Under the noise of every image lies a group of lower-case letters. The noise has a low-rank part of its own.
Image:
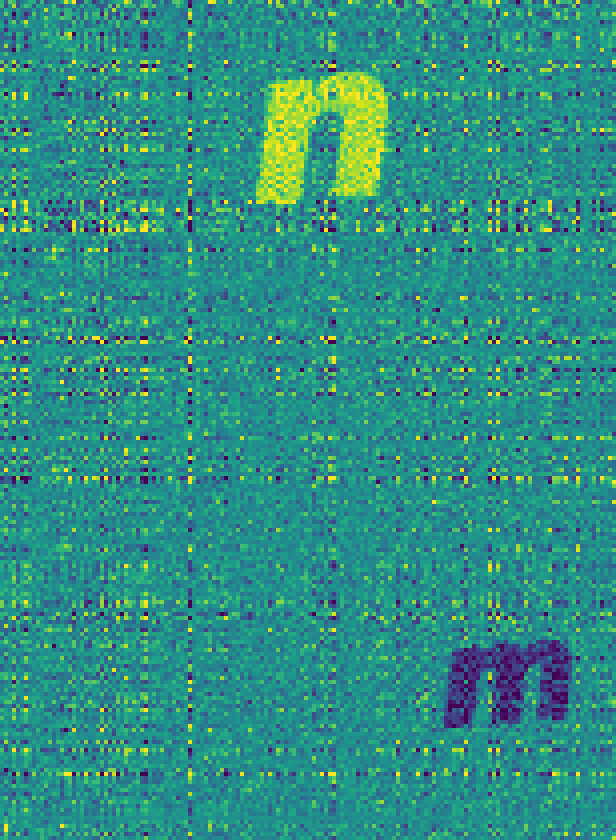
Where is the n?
top middle
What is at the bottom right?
m
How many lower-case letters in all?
2
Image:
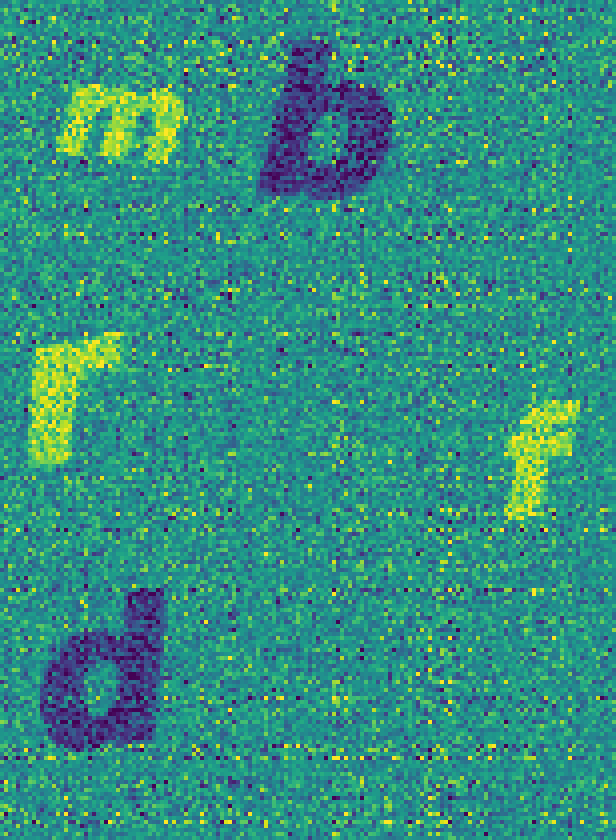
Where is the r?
middle left
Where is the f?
middle right
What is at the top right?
nothing
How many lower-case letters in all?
5
